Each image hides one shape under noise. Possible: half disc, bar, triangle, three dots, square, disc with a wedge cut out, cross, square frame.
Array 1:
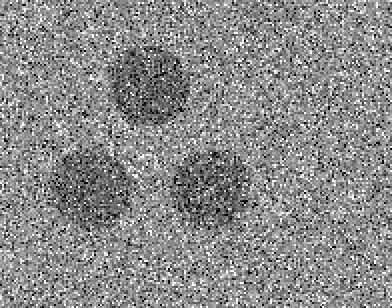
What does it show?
dark three dots
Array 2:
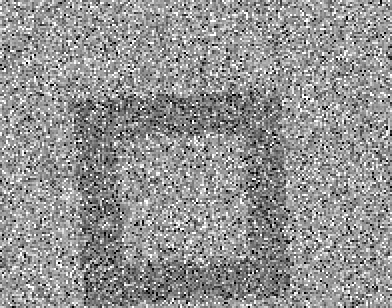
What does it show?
dark square frame
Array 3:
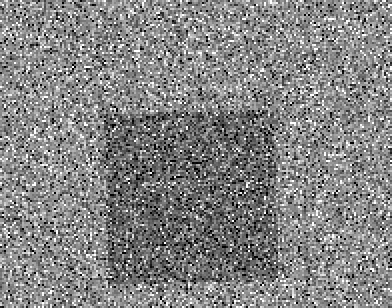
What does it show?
dark square
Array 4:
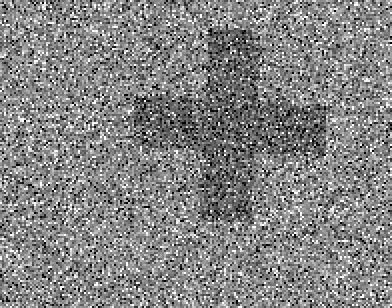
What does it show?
dark cross
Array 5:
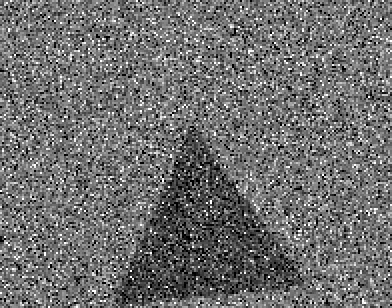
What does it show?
dark triangle
